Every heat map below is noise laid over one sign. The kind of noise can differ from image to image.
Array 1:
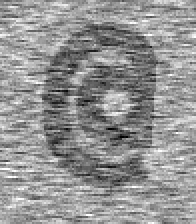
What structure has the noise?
streaked along the rows
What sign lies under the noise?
at sign
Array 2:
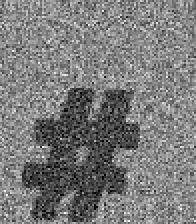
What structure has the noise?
low rank plus noise
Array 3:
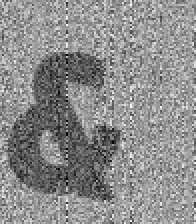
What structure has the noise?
columns of uneven size
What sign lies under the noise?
ampersand
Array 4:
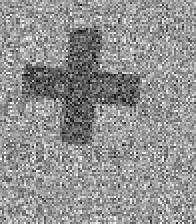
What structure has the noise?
low rank plus noise
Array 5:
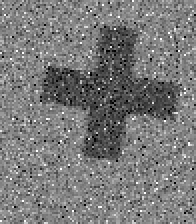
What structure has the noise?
heavy tails
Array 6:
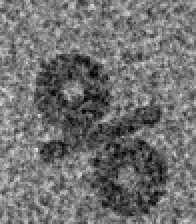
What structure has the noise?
blotchy
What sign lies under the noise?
percent sign
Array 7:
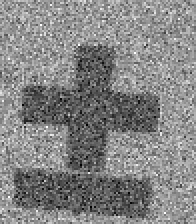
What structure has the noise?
independent entries
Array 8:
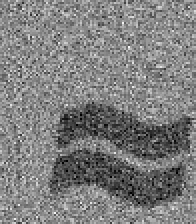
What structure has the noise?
low rank plus noise
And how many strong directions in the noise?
five to eight
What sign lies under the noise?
approximately sign
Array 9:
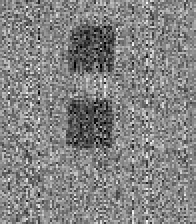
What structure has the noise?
columns of uneven size
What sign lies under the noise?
colon
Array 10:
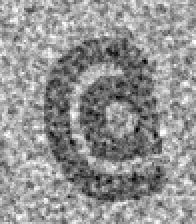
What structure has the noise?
blotchy
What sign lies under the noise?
at sign
